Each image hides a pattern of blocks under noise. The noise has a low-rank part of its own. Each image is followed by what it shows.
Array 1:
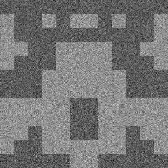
left and right mirror each other
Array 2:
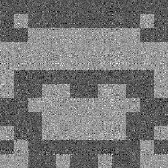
left and right mirror each other
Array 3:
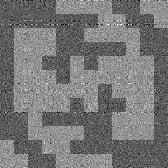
the same after a half turn
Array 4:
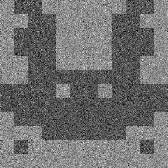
left and right mirror each other
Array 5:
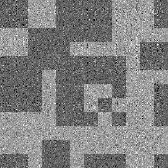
mirrored about the diagonal from the top left
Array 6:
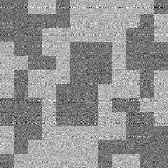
the same after a half turn
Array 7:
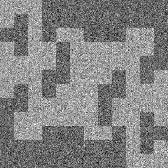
the same after a half turn
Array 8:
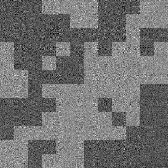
mirrored about the diagonal from the top left
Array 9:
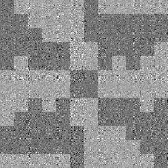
the same after a half turn
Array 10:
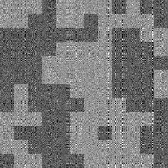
no symmetry
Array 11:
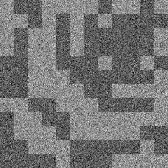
mirrored about the diagonal from the bottom left
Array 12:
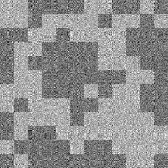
mirrored about the diagonal from the top left
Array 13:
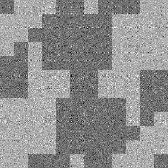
the same after a half turn
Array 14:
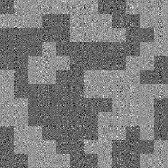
no symmetry
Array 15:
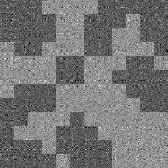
mirrored about the diagonal from the top left
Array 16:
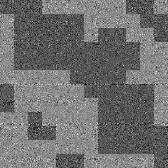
mirrored about the diagonal from the bottom left
